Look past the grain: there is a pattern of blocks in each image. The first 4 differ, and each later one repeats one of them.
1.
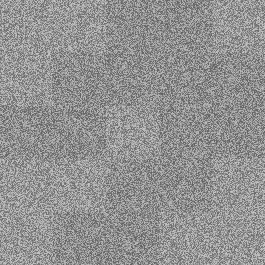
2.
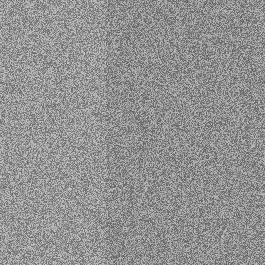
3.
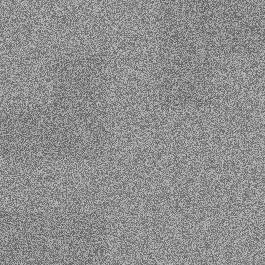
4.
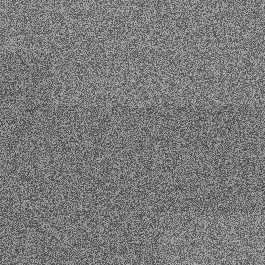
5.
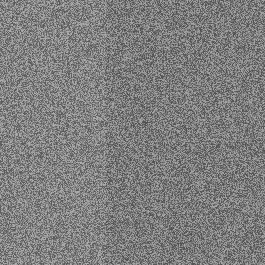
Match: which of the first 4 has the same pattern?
2
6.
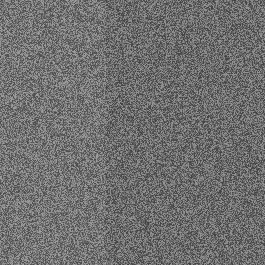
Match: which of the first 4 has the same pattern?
2
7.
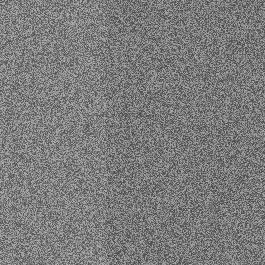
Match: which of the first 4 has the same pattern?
2
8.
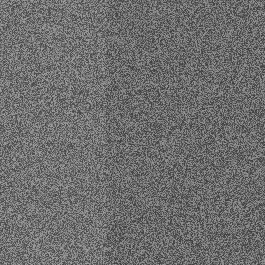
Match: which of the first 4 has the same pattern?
2
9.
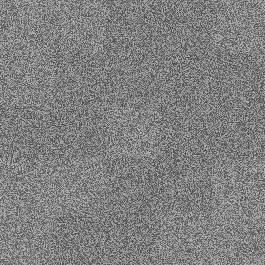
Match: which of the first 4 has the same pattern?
1
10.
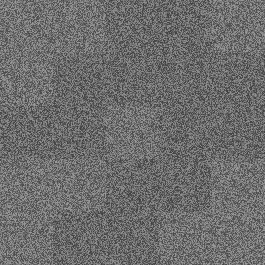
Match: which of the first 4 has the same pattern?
1
